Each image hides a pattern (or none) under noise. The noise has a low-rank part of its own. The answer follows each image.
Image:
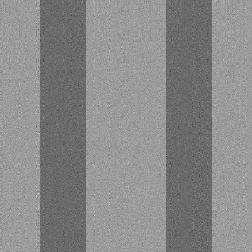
vertical stripes
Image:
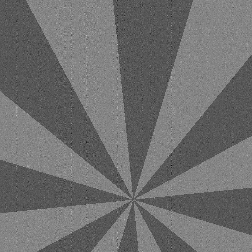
spokes from one point
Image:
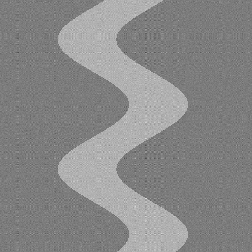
a wavy band
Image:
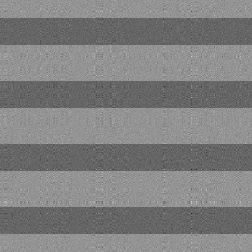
horizontal stripes
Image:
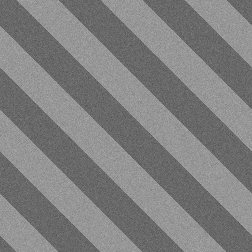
diagonal stripes
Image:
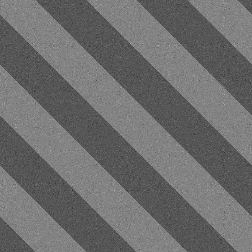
diagonal stripes
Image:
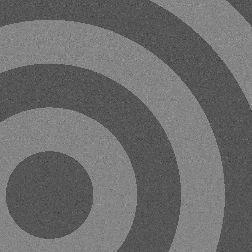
rings round one point
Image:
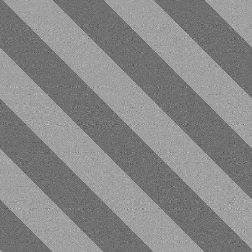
diagonal stripes
